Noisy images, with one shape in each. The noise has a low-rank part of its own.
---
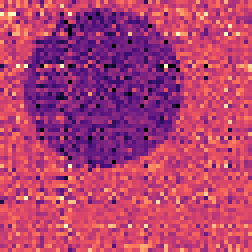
disc
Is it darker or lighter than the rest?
darker
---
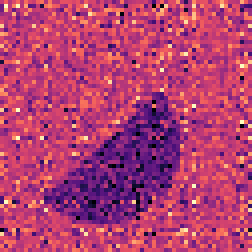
half disc
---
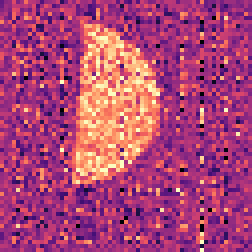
half disc
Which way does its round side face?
right
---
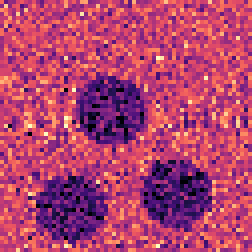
three dots
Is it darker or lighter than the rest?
darker
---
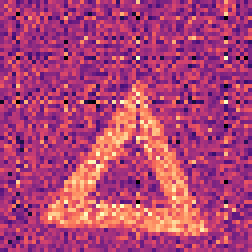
triangle frame
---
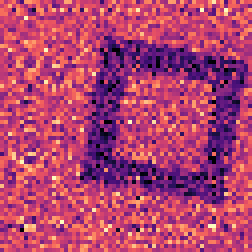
square frame
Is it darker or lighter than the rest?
darker
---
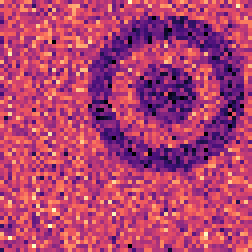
bullseye
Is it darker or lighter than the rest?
darker
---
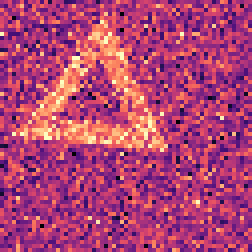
triangle frame
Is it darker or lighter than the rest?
lighter
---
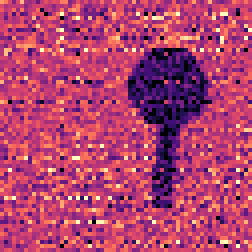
lollipop
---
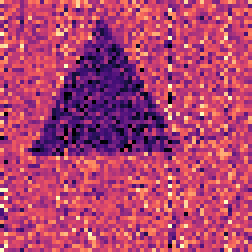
triangle
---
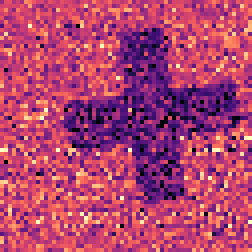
cross
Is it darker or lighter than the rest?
darker
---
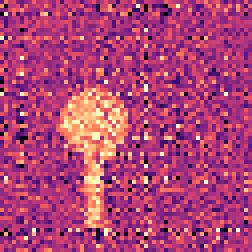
lollipop
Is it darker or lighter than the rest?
lighter
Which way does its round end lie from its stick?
up
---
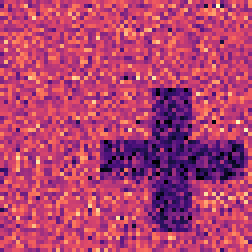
cross
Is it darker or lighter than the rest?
darker
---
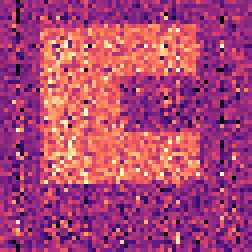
square with a notch
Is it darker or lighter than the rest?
lighter
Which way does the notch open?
right
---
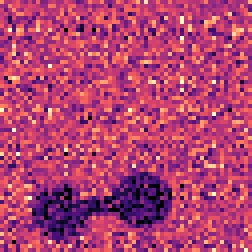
dumbbell
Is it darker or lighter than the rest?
darker
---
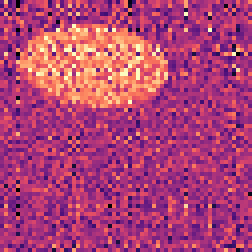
ellipse
